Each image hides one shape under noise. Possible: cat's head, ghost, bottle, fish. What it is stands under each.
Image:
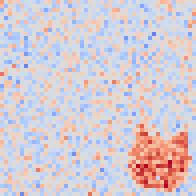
cat's head
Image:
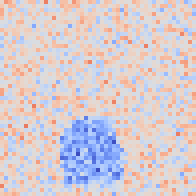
ghost
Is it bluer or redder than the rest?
bluer
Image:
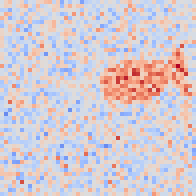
fish
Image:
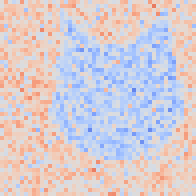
cat's head
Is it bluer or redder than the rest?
bluer
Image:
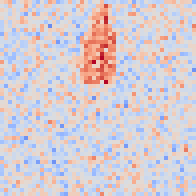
bottle
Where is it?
top middle
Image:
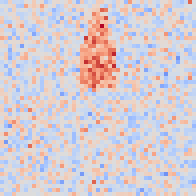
bottle
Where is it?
top middle
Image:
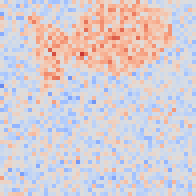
fish
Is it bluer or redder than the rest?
redder
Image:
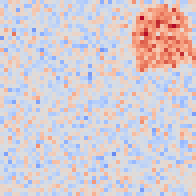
ghost
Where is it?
top right
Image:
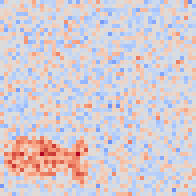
fish
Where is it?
bottom left
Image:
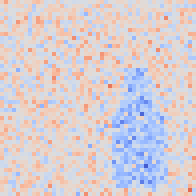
bottle
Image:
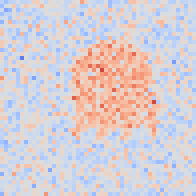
ghost
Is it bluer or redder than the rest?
redder
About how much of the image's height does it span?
half
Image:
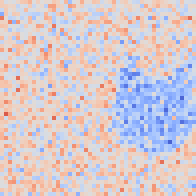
cat's head
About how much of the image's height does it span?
half
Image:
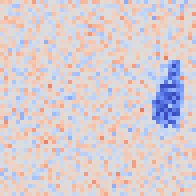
bottle
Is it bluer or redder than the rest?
bluer
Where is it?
middle right
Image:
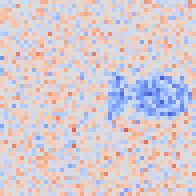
fish
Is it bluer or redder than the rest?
bluer
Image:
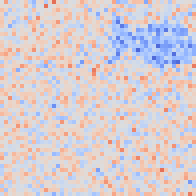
fish
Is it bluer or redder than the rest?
bluer
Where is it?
top right
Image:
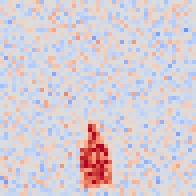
bottle
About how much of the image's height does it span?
a third
